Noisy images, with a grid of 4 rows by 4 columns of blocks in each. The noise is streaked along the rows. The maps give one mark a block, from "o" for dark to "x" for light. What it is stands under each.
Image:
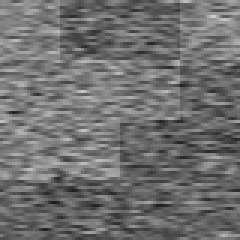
xoox
xxxo
xxoo
oooo
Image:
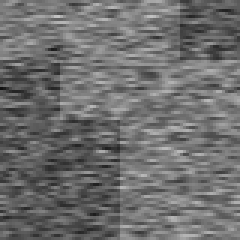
xxxo
oxxx
ooxx
ooxx
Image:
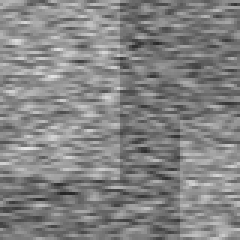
xxoo
xxoo
xxox
ooox
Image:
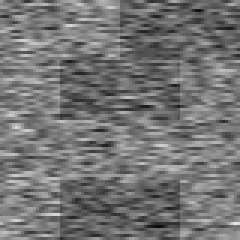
xxoo
xoox
xxxx
xoox
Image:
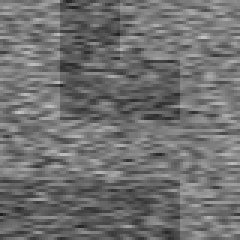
xoxx
xoox
xxxx
ooox
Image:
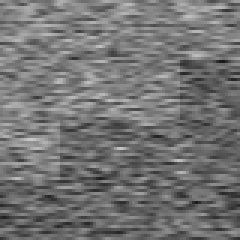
xxxx
xxxo
xooo
oooo
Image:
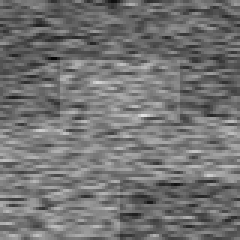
oooo
oxxo
xxxx
xxoo
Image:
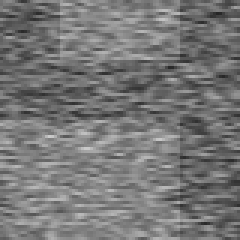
oxxo
oooo
xxxo
xxxo
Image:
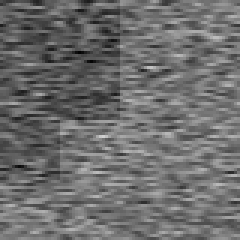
ooxx
ooxx
oxxx
xxxx
